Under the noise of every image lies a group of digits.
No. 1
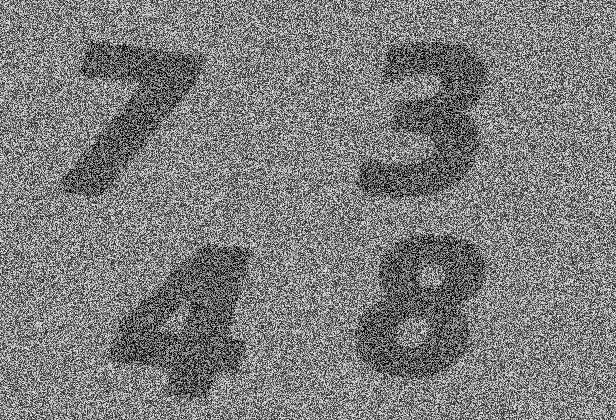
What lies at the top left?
7
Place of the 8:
bottom right
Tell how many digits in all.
4
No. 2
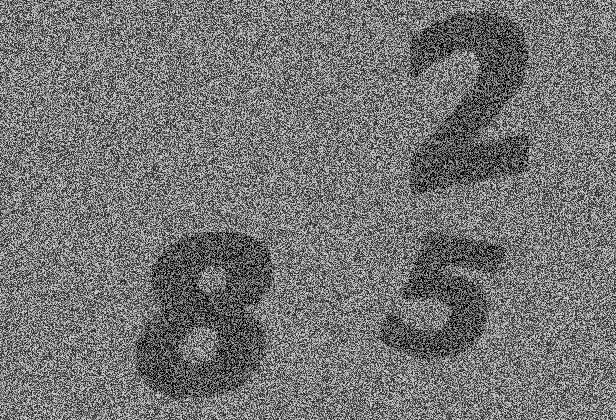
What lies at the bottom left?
8
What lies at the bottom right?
5
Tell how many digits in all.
3
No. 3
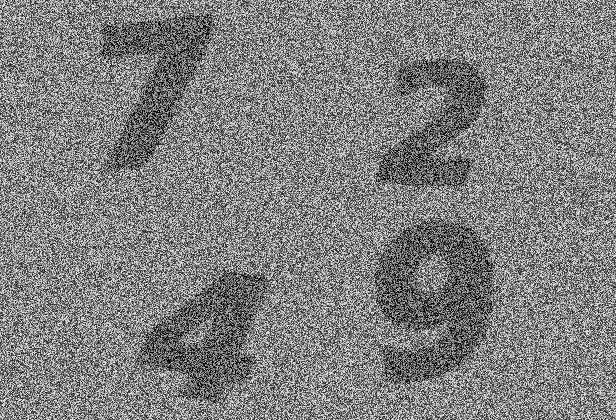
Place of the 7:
top left
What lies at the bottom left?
4
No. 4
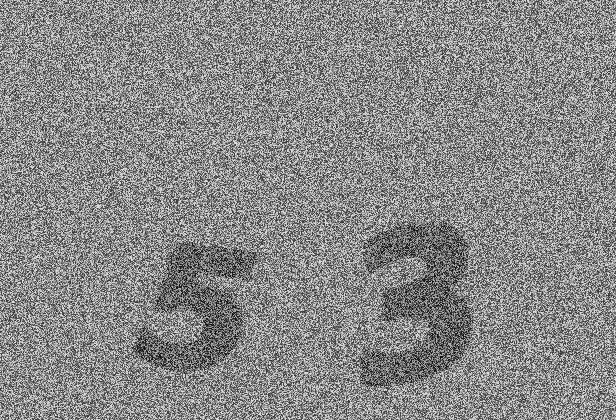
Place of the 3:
bottom right
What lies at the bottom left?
5
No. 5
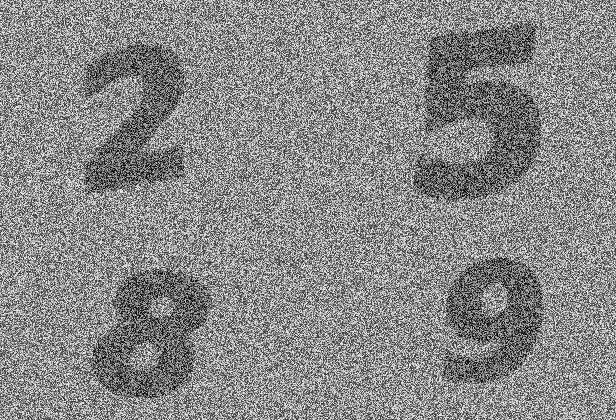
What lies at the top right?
5
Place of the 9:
bottom right
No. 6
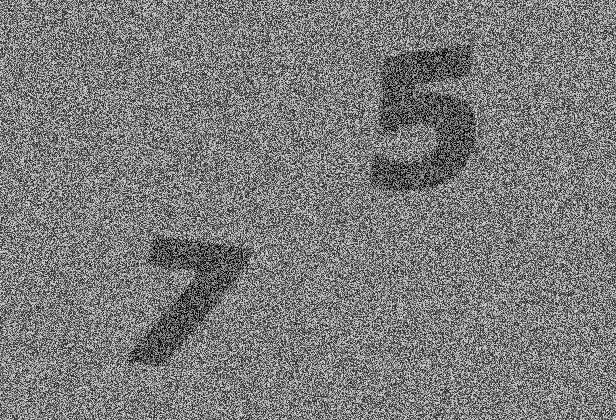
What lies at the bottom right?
nothing
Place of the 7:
bottom left
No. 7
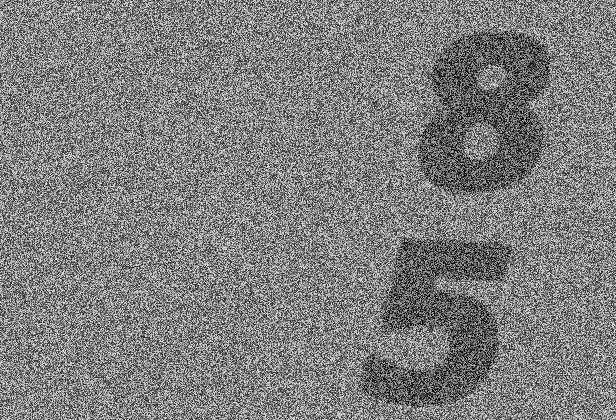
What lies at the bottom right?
5
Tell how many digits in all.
2
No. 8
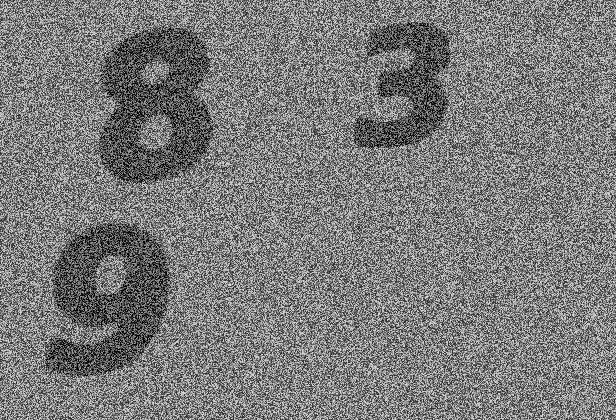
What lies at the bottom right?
nothing
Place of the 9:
bottom left
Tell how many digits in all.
3
